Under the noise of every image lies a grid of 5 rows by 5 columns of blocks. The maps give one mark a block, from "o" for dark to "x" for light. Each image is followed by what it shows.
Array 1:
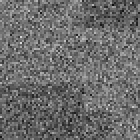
x x x o o
x x x x x
x x x x x
o o o x x
o o o o x
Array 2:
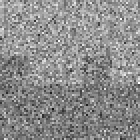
x x x x x
x x x x x
o x x o x
o o o o o
o o o o o
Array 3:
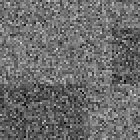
x x x x x
x x x x o
x x x x o
o o o x x
o o o x x
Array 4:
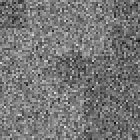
o x x x o
x x x x o
x x o o o
x x x o o
x x x o o
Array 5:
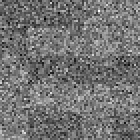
o o o x x
o x x x x
x o o o o
x x x x x
x o o x o
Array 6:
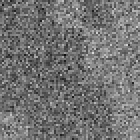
o o x o x
o o o x x
o o o x x
o o o o x
x o o o x
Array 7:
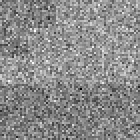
o o x x x
o x x x x
x x x x x
o o o o o
o o o o o
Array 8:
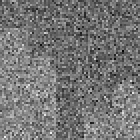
o o o o o
x o o o o
x x o o o
x x o o x
x x o x x
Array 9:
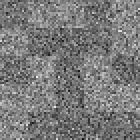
o x x o x
x o o o x
o x o x o
x x o x x
x o o o o
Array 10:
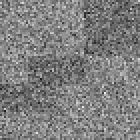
x x x o o
x x x o o
x o o x x
o o x x x
x x x x x
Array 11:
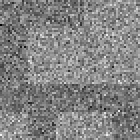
o o o x x
o x x x x
o x x x x
o o o o o
x o x x o
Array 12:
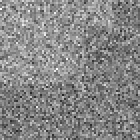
x x x x o
x x x o o
x x x o o
o o o o o
o o o o o
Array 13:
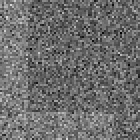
x o o o o
x o o o o
x o o o o
x o o o o
x x x x o
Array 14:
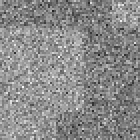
o o o o x
x x x o o
x x x o o
x x x o o
x x o o o
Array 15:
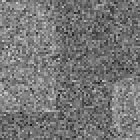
x x o o o
x x o o o
x x o o o
x x o o x
o o o o x
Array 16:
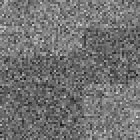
x x x x x
x x x o o
o o o o o
o o o x x
o o o x x
